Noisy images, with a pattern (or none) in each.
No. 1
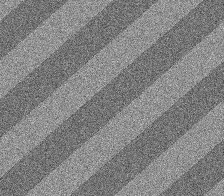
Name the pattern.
diagonal stripes
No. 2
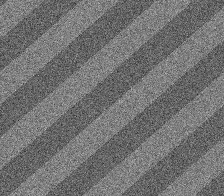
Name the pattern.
diagonal stripes
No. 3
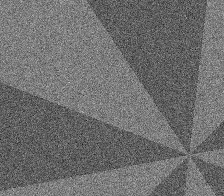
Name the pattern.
spokes from one point
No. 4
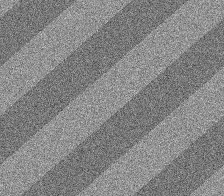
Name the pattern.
diagonal stripes
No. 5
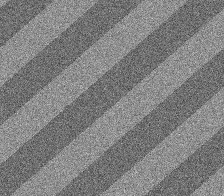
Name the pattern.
diagonal stripes
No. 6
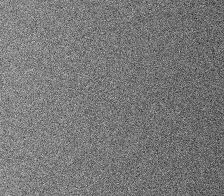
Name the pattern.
a smooth slope
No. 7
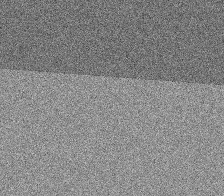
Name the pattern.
a sharp edge
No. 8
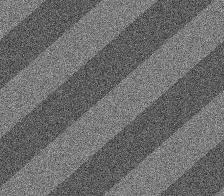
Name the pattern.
diagonal stripes
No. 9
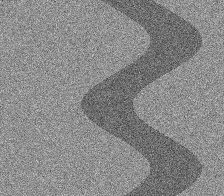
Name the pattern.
a wavy band
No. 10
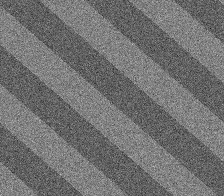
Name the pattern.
diagonal stripes
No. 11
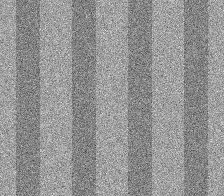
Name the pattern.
vertical stripes
